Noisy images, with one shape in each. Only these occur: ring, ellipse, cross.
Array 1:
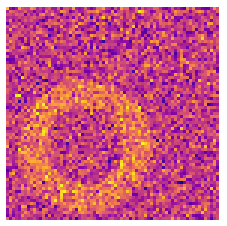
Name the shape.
ring
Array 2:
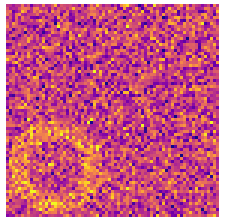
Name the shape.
ring
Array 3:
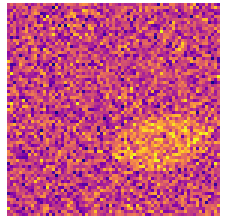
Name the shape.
ellipse
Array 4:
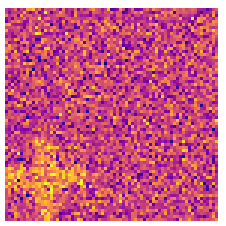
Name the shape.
cross
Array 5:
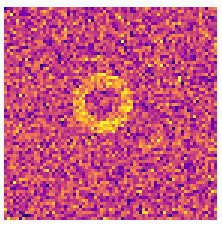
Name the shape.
ring
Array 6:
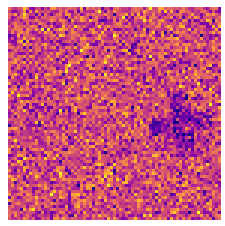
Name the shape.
cross
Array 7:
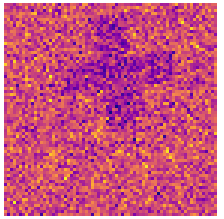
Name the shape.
cross
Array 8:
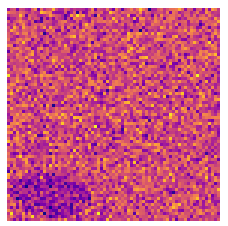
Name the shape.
ellipse
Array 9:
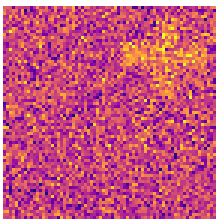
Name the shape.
cross
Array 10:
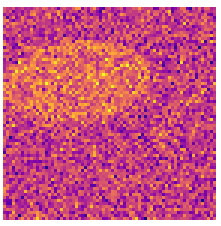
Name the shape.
ellipse
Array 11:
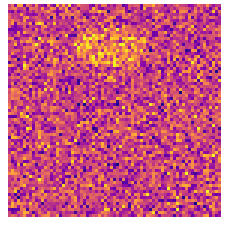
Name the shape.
ellipse
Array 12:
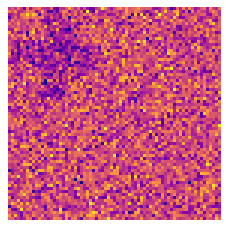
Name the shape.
cross
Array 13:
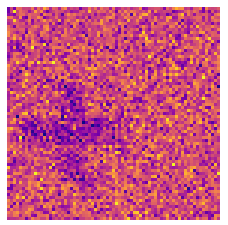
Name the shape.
cross
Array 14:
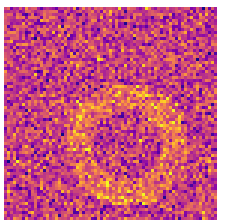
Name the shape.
ring
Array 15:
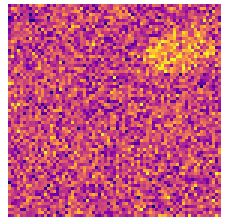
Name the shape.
ellipse
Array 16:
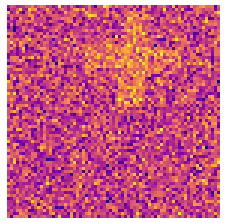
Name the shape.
cross
